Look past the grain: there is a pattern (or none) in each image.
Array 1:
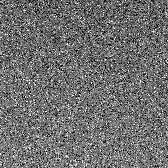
a smooth slope
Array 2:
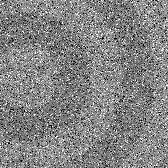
rings round one point
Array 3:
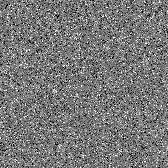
only noise
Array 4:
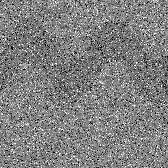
a wavy band
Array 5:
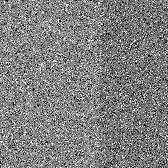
a sharp edge
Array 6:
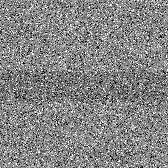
one horizontal stripe
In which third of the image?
middle
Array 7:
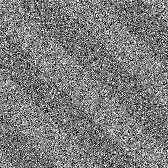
diagonal stripes
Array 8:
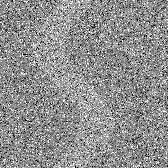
a wavy band
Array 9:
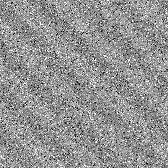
diagonal stripes
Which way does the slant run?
top left to bottom right
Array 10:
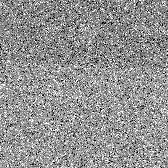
a sharp edge
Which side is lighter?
bottom
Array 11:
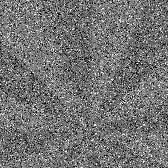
spokes from one point
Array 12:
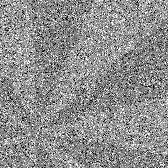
spokes from one point
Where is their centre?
bottom left
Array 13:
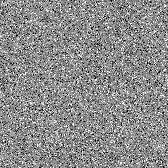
only noise
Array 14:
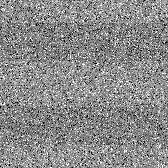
horizontal stripes
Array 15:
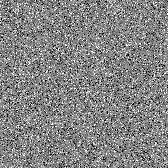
only noise
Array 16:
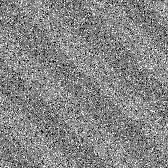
diagonal stripes
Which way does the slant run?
top left to bottom right
